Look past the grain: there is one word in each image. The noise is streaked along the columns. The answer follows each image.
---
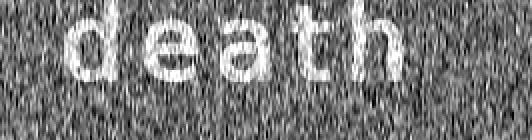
death
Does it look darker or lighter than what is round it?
lighter
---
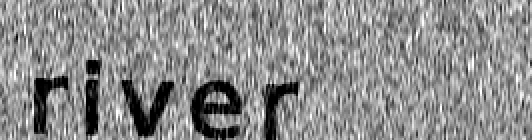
river
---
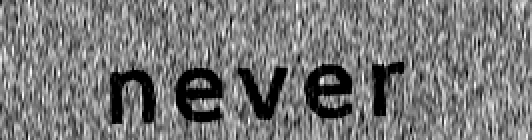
never
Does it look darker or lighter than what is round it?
darker
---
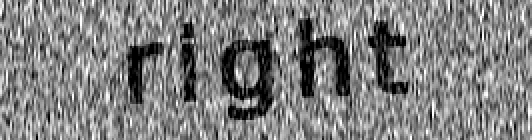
right
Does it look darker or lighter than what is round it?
darker
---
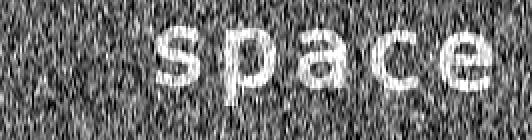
space
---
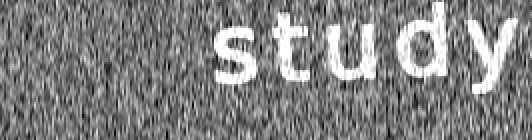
study
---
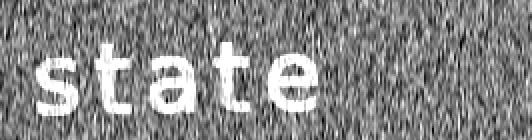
state
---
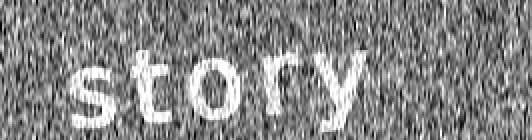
story
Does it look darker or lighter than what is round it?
lighter
